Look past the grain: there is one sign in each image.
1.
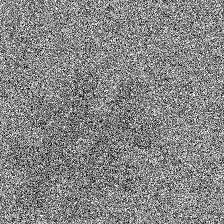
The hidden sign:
hash sign
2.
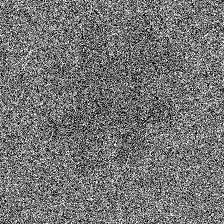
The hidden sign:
hash sign
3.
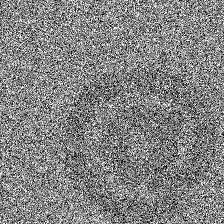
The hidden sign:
at sign
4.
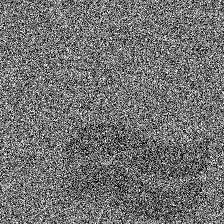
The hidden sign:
approximately sign
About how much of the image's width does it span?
two thirds
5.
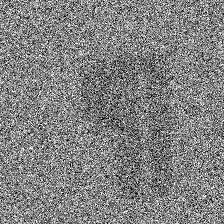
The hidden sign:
pilcrow
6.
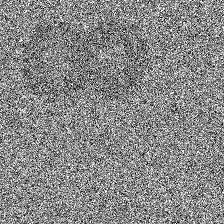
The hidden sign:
infinity sign
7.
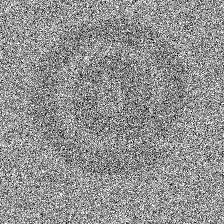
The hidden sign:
at sign
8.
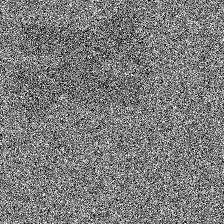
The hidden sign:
not-equal sign
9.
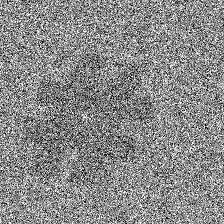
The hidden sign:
hash sign
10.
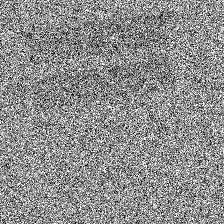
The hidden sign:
equals sign
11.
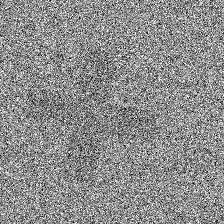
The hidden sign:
plus sign
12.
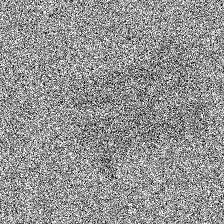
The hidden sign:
not-equal sign
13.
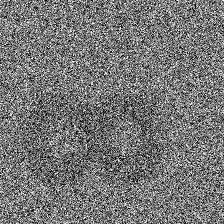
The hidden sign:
infinity sign
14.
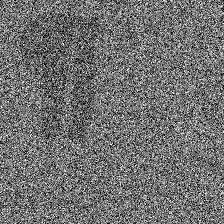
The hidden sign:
pilcrow
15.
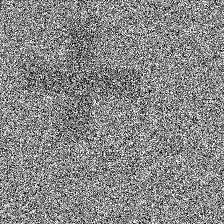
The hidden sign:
plus sign
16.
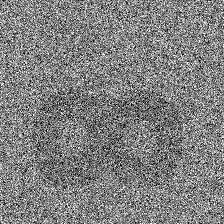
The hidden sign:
infinity sign
